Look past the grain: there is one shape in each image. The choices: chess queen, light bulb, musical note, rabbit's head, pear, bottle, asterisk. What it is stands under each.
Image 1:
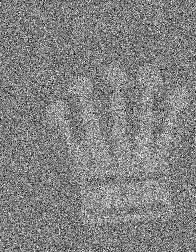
chess queen
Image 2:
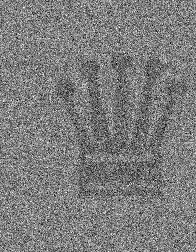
chess queen
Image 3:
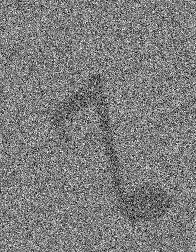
musical note
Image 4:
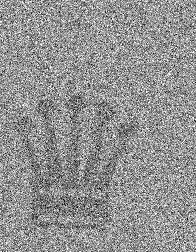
chess queen
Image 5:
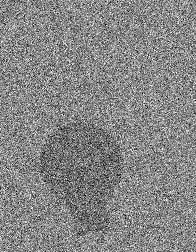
light bulb
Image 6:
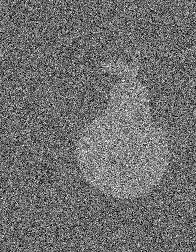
pear
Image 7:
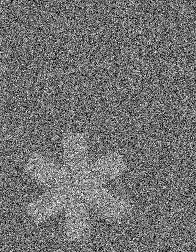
asterisk
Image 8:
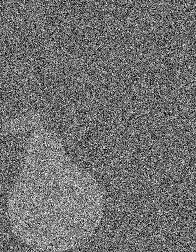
pear
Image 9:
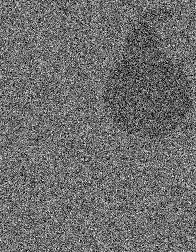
pear
